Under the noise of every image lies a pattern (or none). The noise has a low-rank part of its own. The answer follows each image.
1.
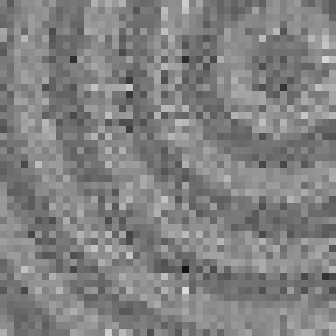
rings round one point
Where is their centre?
top right
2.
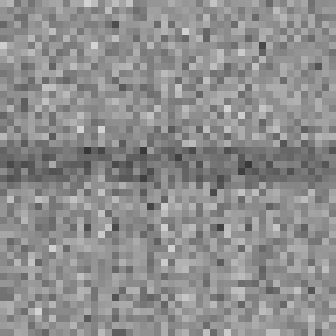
one horizontal stripe
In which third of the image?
middle
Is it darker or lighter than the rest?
darker
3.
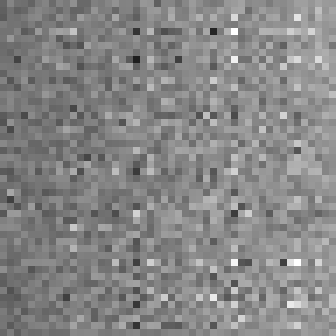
a smooth slope
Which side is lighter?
right
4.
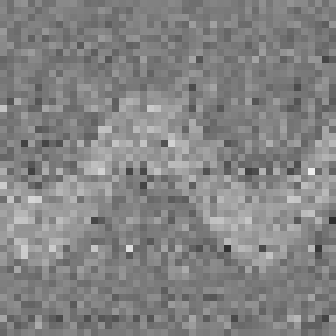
a wavy band
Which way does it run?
left to right
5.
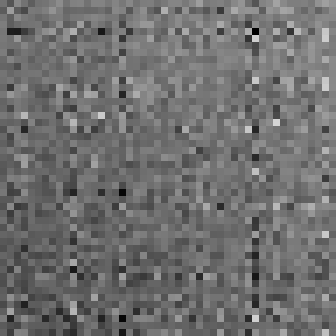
a smooth slope
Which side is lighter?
top right
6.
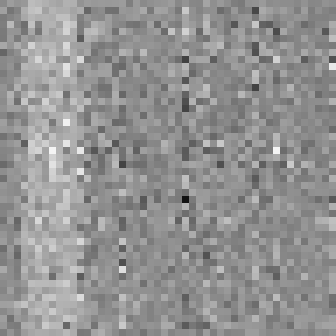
one vertical stripe
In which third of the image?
left
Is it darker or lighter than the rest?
lighter
